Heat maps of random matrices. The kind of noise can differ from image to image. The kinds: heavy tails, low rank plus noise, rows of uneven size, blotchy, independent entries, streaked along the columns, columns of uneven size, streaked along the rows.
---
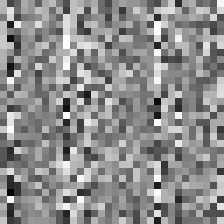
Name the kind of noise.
columns of uneven size
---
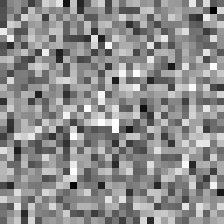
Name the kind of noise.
independent entries
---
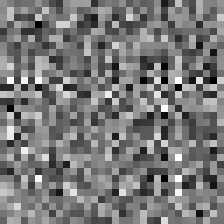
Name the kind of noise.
low rank plus noise
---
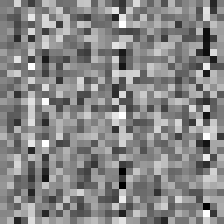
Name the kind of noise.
columns of uneven size
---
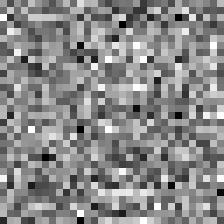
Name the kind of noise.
low rank plus noise
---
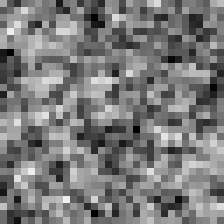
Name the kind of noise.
blotchy
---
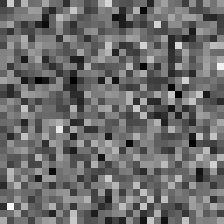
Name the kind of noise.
independent entries
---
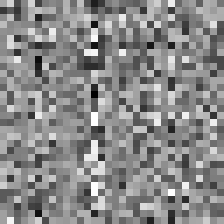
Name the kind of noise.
columns of uneven size
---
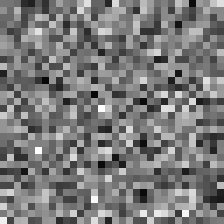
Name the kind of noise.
low rank plus noise
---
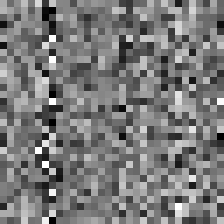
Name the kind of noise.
columns of uneven size
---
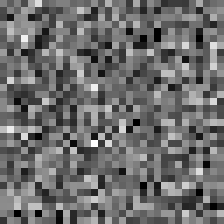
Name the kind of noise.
low rank plus noise
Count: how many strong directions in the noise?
three or four
